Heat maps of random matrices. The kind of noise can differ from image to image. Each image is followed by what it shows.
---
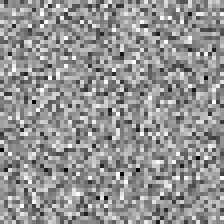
independent entries
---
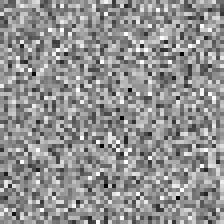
independent entries
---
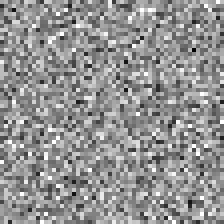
independent entries
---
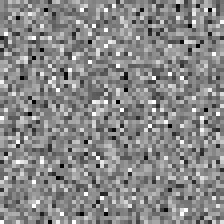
heavy tails
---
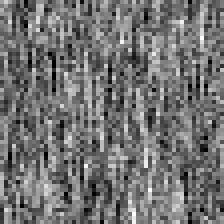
streaked along the columns
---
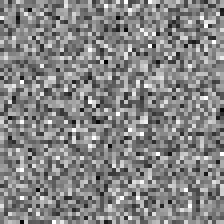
independent entries
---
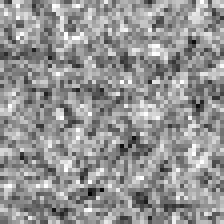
blotchy
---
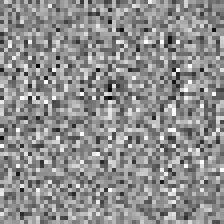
low rank plus noise
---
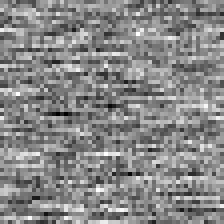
streaked along the rows
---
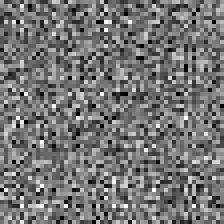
low rank plus noise
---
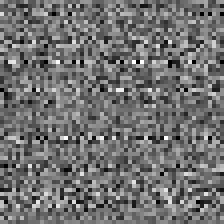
rows of uneven size
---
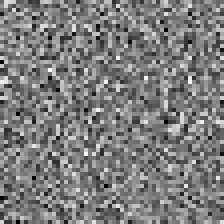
low rank plus noise
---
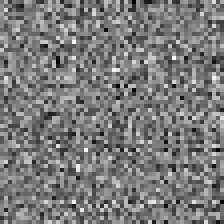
low rank plus noise
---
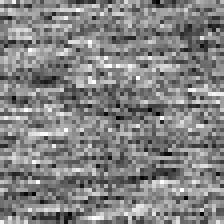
streaked along the rows
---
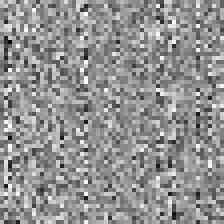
columns of uneven size
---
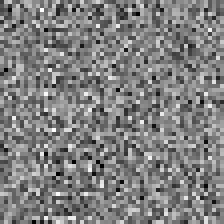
low rank plus noise
